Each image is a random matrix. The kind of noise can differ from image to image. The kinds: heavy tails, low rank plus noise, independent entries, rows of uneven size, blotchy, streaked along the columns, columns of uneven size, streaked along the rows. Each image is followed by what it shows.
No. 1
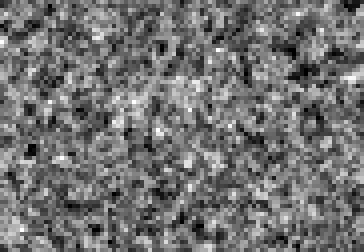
blotchy
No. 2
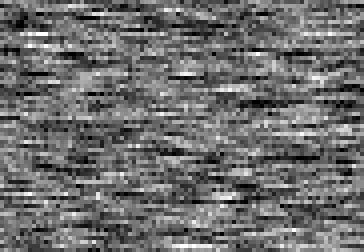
streaked along the rows
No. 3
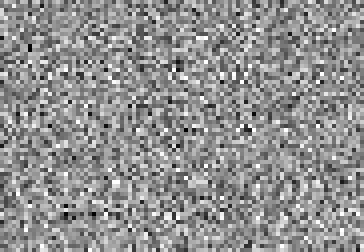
low rank plus noise
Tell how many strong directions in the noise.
two
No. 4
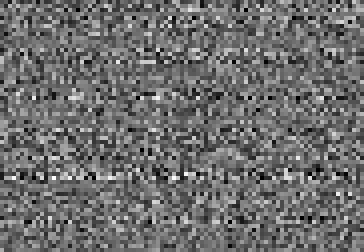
rows of uneven size
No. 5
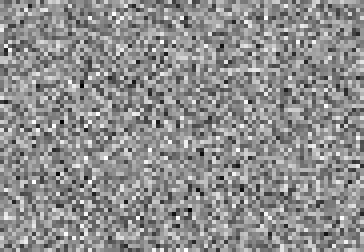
independent entries
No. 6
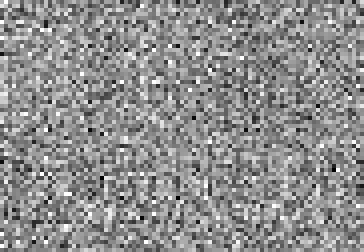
low rank plus noise
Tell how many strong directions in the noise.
three or four
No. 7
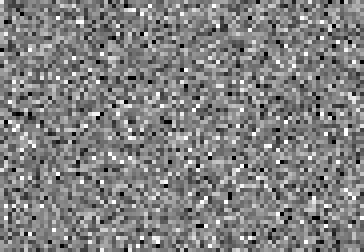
heavy tails
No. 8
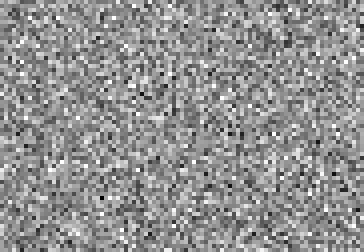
independent entries
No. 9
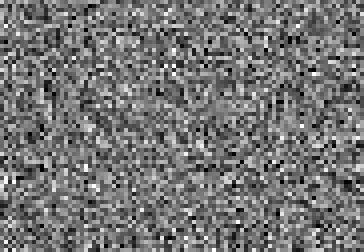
low rank plus noise
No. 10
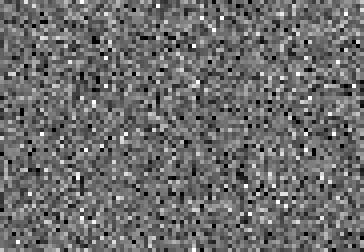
heavy tails
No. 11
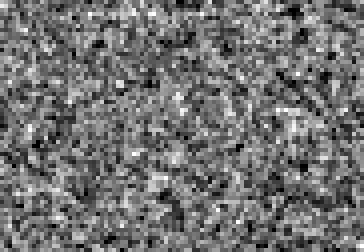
blotchy
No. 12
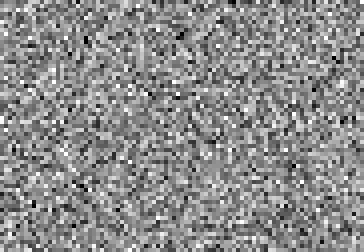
independent entries
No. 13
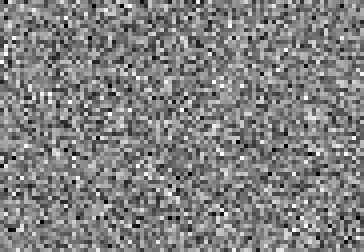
independent entries
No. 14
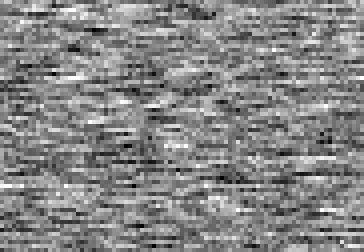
streaked along the rows
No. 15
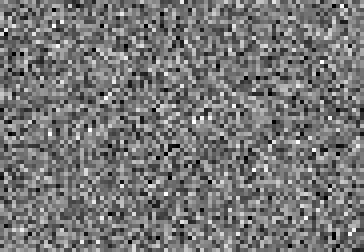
independent entries
